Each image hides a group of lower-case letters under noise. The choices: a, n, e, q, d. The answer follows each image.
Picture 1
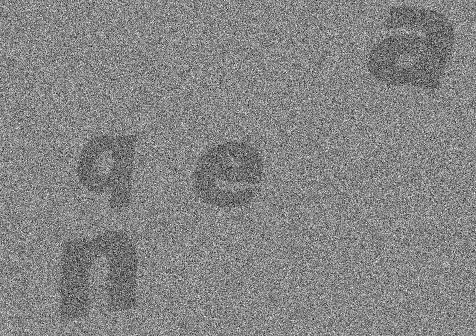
top right: a; middle left: q; centre: e; bottom left: n
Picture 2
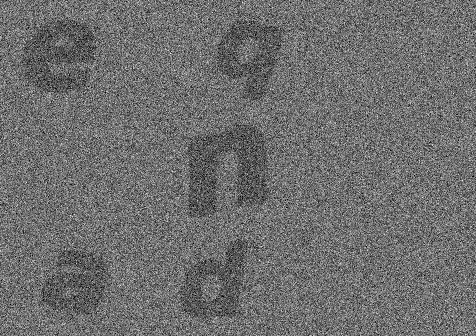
top left: e; top middle: q; centre: n; bottom left: a; bottom middle: d
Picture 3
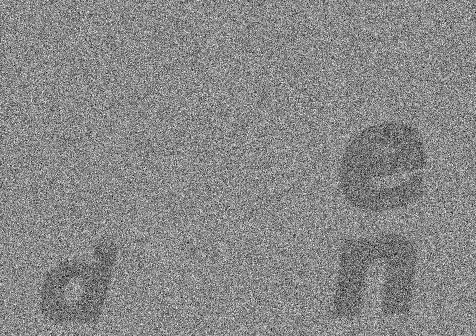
middle right: e; bottom left: d; bottom right: n
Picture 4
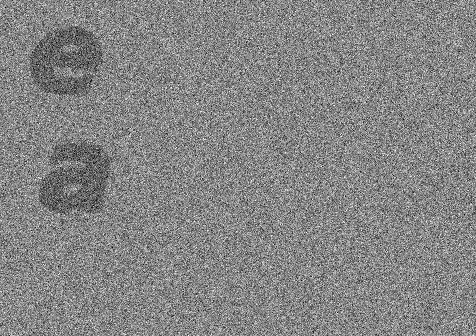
top left: e; middle left: a
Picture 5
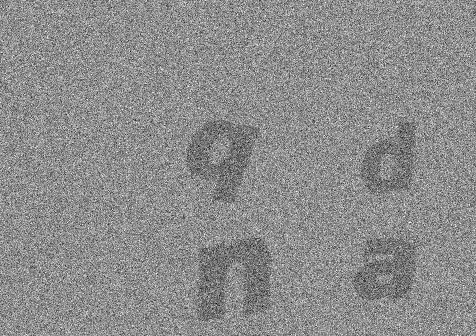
centre: q; middle right: d; bottom middle: n; bottom right: a
